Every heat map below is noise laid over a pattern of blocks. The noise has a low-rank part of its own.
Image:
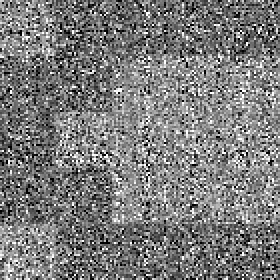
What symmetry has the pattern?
top and bottom mirror each other
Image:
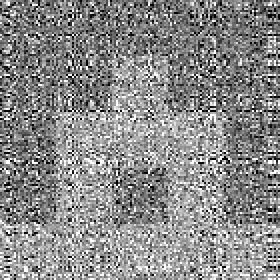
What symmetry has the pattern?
left and right mirror each other
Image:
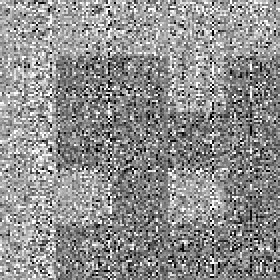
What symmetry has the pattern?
mirrored about the diagonal from the top left
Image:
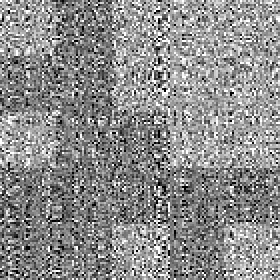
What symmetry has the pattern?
mirrored about the diagonal from the bottom left
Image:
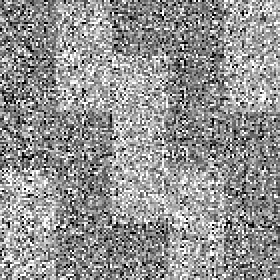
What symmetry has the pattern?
the same after a half turn
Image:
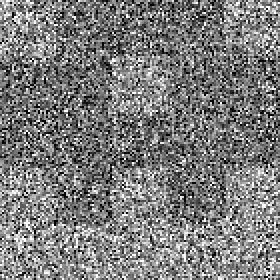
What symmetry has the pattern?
left and right mirror each other
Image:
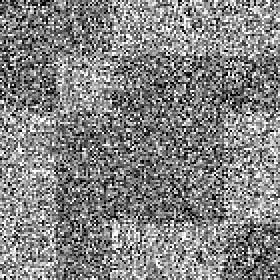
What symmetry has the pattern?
mirrored about the diagonal from the top left
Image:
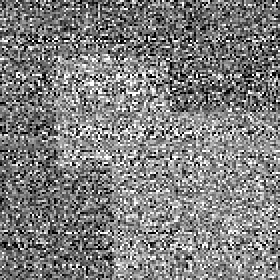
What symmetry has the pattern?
mirrored about the diagonal from the top left
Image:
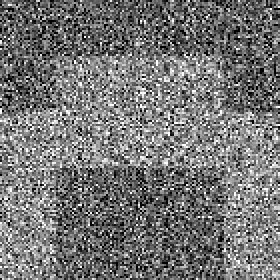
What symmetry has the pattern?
left and right mirror each other
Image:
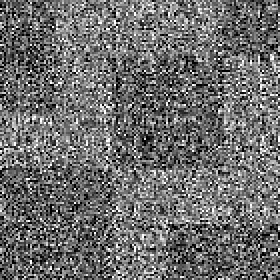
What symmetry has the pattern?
mirrored about the diagonal from the bottom left
